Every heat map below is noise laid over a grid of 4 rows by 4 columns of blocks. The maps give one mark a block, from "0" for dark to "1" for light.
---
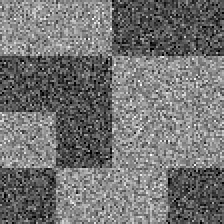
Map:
1 1 0 0
0 0 1 1
1 0 1 1
0 1 1 0
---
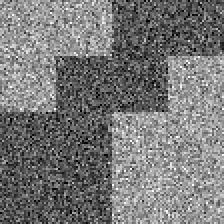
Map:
1 1 0 0
1 0 0 1
0 0 1 1
0 0 1 1
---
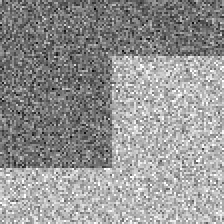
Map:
0 0 0 0
0 0 1 1
0 0 1 1
1 1 1 1
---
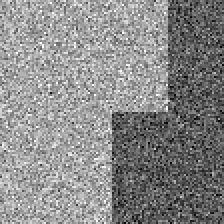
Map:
1 1 1 0
1 1 1 0
1 1 0 0
1 1 0 0
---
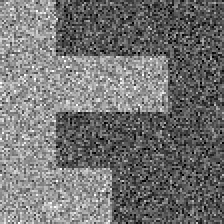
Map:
1 0 0 0
1 1 1 0
1 0 0 0
1 1 0 0
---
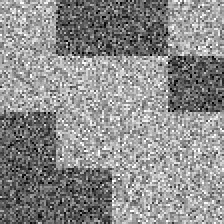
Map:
1 0 0 1
1 1 1 0
0 1 1 1
0 0 1 1
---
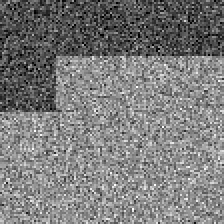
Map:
0 0 0 0
0 1 1 1
1 1 1 1
1 1 1 1
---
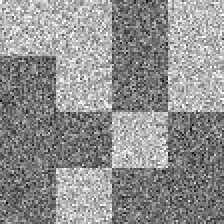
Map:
1 1 0 1
0 1 0 1
0 0 1 0
0 1 0 0
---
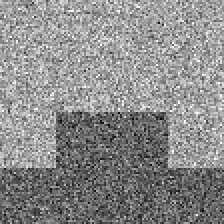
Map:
1 1 1 1
1 1 1 1
1 0 0 1
0 0 0 0
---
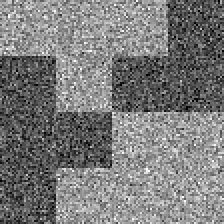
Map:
1 1 1 0
0 1 0 0
0 0 1 1
0 1 1 1
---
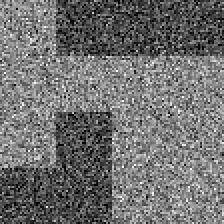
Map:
1 0 0 0
1 1 1 1
1 0 1 1
0 0 1 1
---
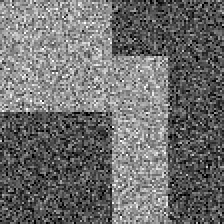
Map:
1 1 0 0
1 1 1 0
0 0 1 0
0 0 1 0
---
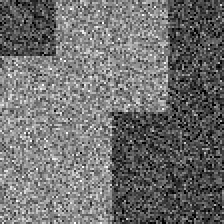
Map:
0 1 1 0
1 1 1 0
1 1 0 0
1 1 0 0
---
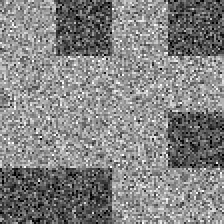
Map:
1 0 1 0
1 1 1 1
1 1 1 0
0 0 1 1
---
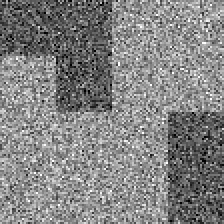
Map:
0 0 1 1
1 0 1 1
1 1 1 0
1 1 1 0
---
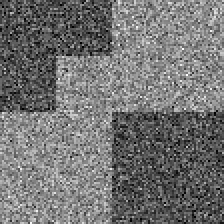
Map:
0 0 1 1
0 1 1 1
1 1 0 0
1 1 0 0
